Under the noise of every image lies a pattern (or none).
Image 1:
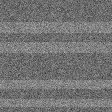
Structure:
bands of rows
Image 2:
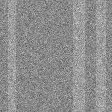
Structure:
bands of columns
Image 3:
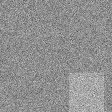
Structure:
one block
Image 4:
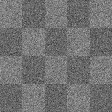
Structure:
a checkerboard
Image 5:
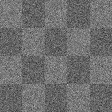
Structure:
a checkerboard
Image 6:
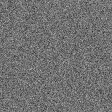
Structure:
only noise
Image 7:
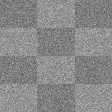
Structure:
a checkerboard
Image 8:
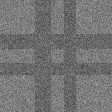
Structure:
bands of rows crossing bands of columns
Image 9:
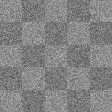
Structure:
a checkerboard
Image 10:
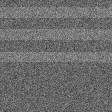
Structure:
bands of rows
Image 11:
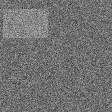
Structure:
one block
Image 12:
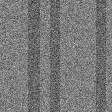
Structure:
bands of columns
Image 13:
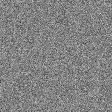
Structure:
only noise
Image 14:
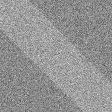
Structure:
a diagonal band
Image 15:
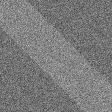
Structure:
a diagonal band
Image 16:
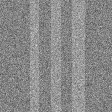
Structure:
bands of columns
